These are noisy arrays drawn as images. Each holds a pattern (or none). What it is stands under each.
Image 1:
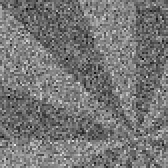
spokes from one point
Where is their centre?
bottom right
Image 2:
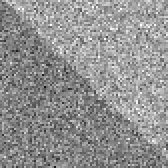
a sharp edge
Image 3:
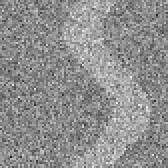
a wavy band
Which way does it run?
top to bottom
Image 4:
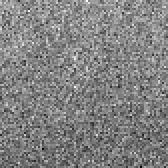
a smooth slope
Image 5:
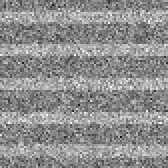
horizontal stripes
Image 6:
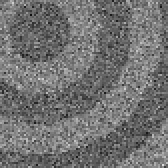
rings round one point
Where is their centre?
top left
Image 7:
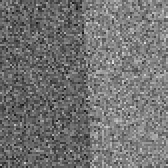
a sharp edge
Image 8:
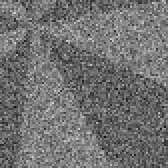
spokes from one point
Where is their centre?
top left
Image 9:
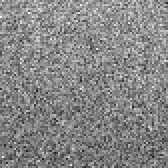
a smooth slope
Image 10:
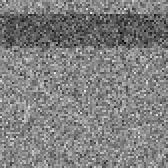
one horizontal stripe
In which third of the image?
top
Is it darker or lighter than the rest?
darker
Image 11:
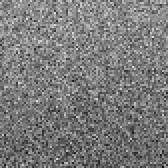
a smooth slope
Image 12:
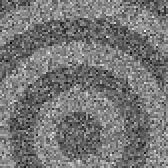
rings round one point
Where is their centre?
bottom middle
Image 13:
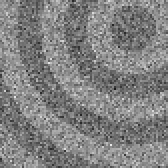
rings round one point
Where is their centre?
top right
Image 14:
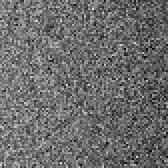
a smooth slope
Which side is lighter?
left
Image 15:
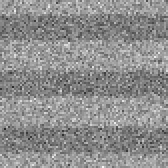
horizontal stripes
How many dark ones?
3
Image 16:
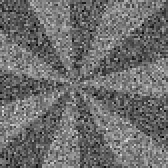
spokes from one point
